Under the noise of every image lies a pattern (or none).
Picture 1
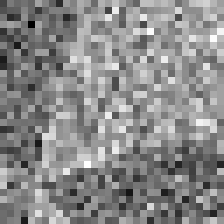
spokes from one point
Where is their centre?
bottom left
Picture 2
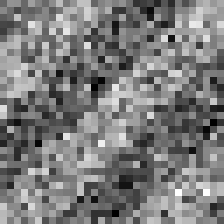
diagonal stripes
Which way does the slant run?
bottom left to top right
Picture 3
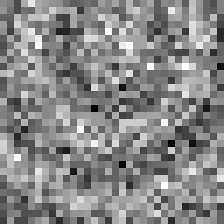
rings round one point
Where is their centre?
top middle
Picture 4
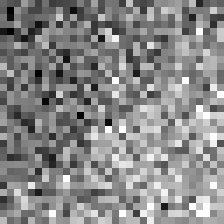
a smooth slope
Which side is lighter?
bottom right
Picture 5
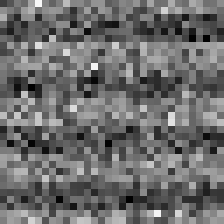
horizontal stripes
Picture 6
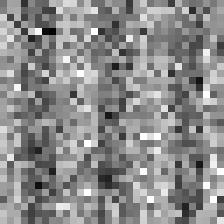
vertical stripes
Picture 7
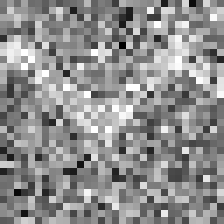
a wavy band
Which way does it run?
left to right
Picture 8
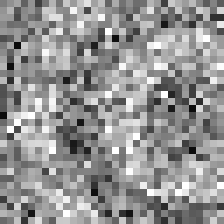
rings round one point
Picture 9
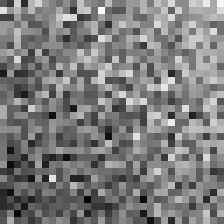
a smooth slope
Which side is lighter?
top right
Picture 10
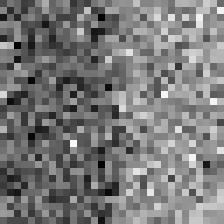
a sharp edge
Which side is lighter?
right
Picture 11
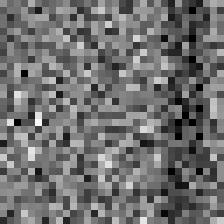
one vertical stripe
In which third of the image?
right
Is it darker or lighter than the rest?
darker
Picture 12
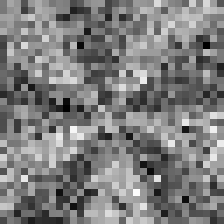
spokes from one point
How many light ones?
5
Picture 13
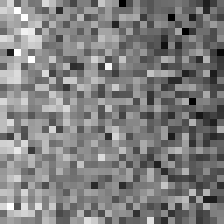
a smooth slope
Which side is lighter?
left
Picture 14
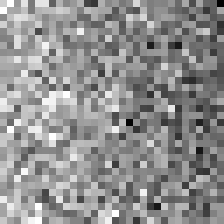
a smooth slope
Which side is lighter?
left
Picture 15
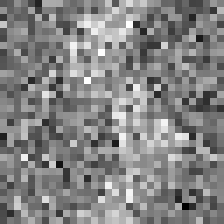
a wavy band
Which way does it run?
top to bottom
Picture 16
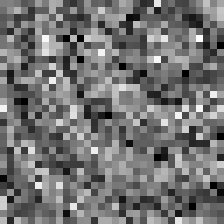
rings round one point
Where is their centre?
top right
